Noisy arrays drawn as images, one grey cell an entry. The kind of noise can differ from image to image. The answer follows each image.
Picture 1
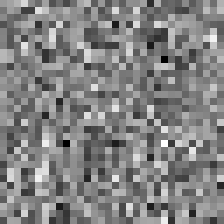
low rank plus noise
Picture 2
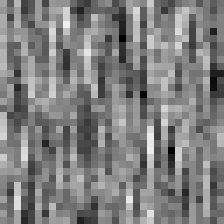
streaked along the columns
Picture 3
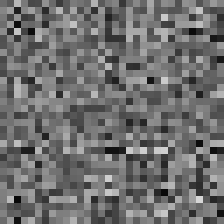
low rank plus noise
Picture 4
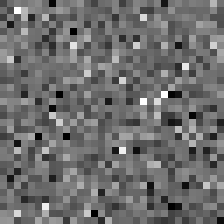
heavy tails
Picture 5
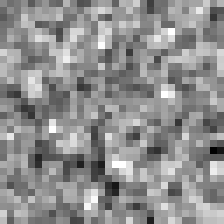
blotchy
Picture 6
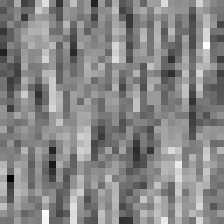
streaked along the columns
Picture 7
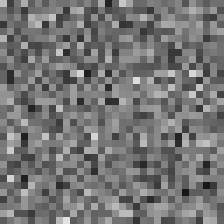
low rank plus noise
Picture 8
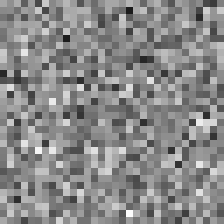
independent entries
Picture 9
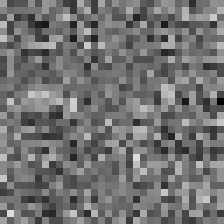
low rank plus noise
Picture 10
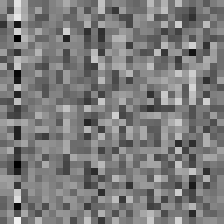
columns of uneven size
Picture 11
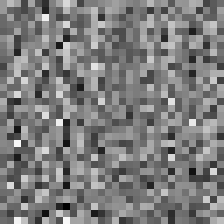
columns of uneven size
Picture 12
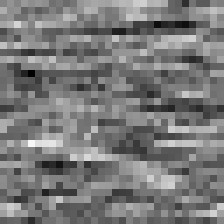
streaked along the rows
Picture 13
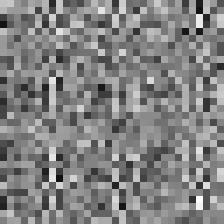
low rank plus noise
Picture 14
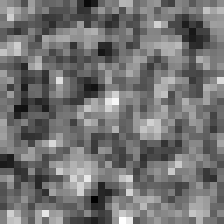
blotchy
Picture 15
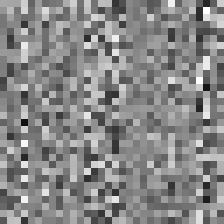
columns of uneven size
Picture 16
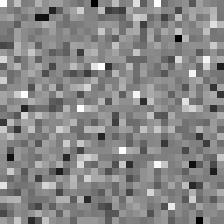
heavy tails
